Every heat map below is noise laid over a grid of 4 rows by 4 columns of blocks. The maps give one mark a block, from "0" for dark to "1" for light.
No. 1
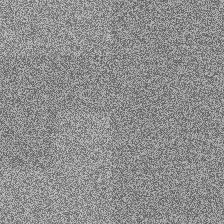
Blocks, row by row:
1 1 0 0
0 0 0 0
0 1 0 0
1 1 0 0
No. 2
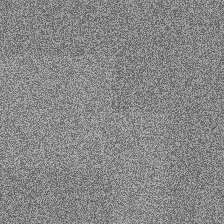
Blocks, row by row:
0 0 0 0
1 1 0 0
1 1 1 0
0 0 1 0
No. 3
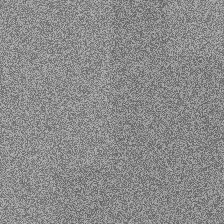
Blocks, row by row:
1 1 0 1
1 1 0 0
1 1 0 0
1 0 0 0
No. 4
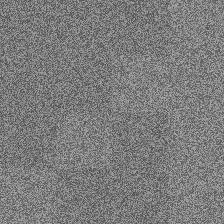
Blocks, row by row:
0 0 0 1
0 0 1 1
0 1 0 1
1 0 0 1
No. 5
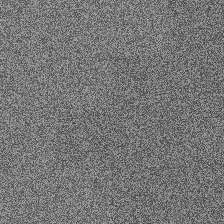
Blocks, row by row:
1 1 1 0
1 1 0 0
1 0 0 0
1 1 0 0
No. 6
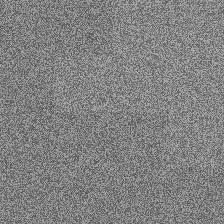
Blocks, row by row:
0 0 1 1
0 1 1 1
0 0 0 1
0 0 0 0
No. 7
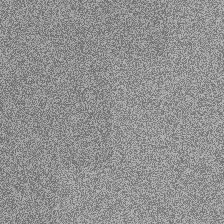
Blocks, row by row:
0 0 0 1
0 0 1 1
0 0 1 1
0 1 1 1
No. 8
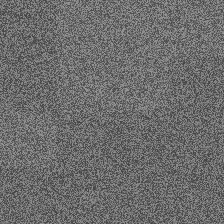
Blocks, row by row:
0 1 1 1
0 1 1 0
1 0 0 0
0 0 0 0
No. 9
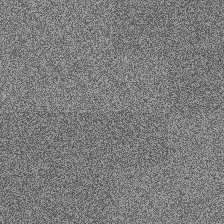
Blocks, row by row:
1 1 0 0
1 1 1 0
0 0 0 1
0 0 1 1
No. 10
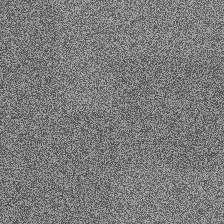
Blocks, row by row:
0 1 1 1
0 1 0 0
0 0 0 0
0 0 1 1
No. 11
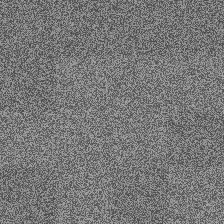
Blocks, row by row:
0 0 0 0
0 1 1 1
1 1 1 0
0 1 0 1
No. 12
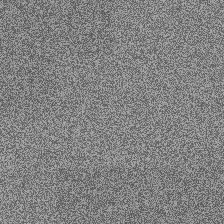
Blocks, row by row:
0 0 1 1
0 1 1 1
1 1 1 1
1 0 0 0
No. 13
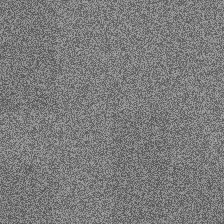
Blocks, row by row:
0 1 1 1
0 1 1 1
1 1 0 1
0 1 0 0
